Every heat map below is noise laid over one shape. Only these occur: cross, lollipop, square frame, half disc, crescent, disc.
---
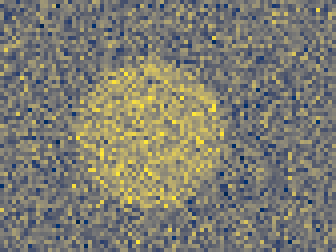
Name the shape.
disc
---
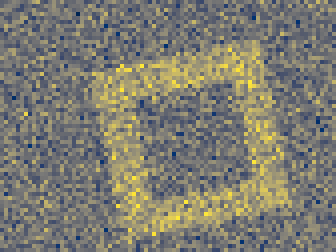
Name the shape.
square frame
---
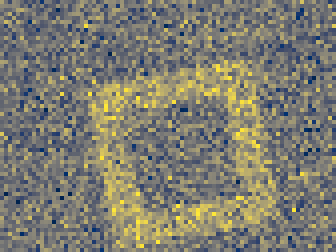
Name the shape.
square frame
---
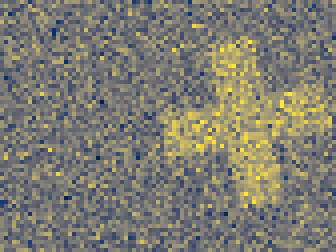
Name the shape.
cross
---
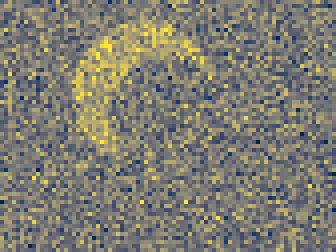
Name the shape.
crescent
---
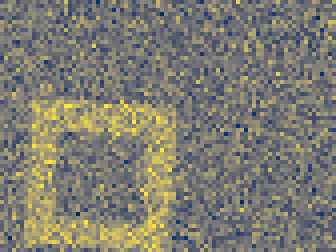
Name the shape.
square frame
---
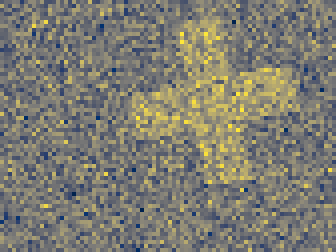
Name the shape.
cross
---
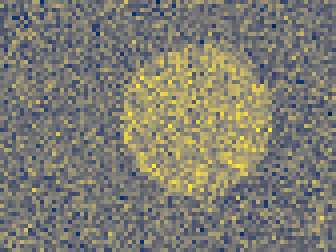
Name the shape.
disc
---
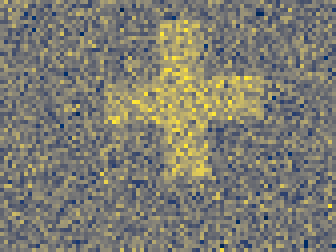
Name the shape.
cross
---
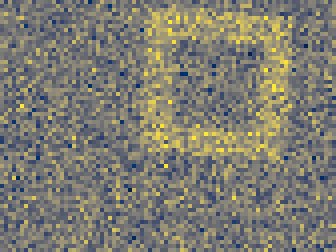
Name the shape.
square frame
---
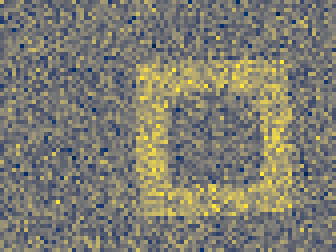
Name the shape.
square frame
